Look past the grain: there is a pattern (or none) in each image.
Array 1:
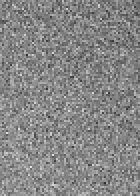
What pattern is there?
a smooth slope
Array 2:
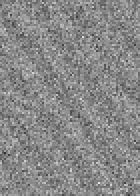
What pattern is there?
diagonal stripes
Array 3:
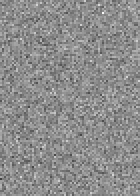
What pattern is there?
only noise
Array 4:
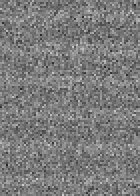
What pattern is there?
horizontal stripes
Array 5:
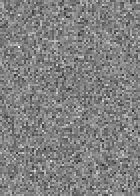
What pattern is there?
only noise
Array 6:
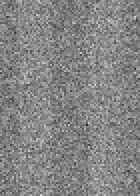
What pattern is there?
vertical stripes
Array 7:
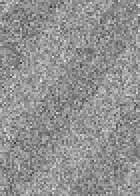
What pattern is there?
diagonal stripes
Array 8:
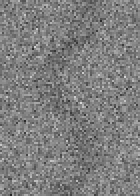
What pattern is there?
a wavy band
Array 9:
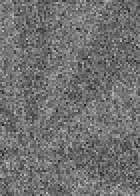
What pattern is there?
spokes from one point
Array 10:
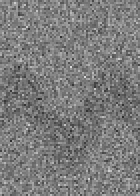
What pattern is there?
a wavy band
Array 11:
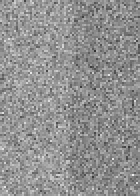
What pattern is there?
a sharp edge
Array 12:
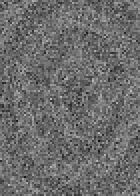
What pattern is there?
rings round one point
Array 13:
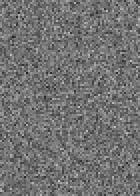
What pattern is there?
only noise
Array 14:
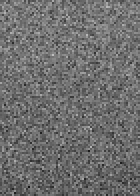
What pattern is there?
a smooth slope
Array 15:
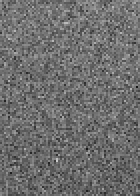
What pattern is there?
a smooth slope
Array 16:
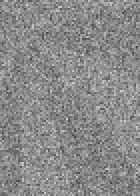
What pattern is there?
spokes from one point
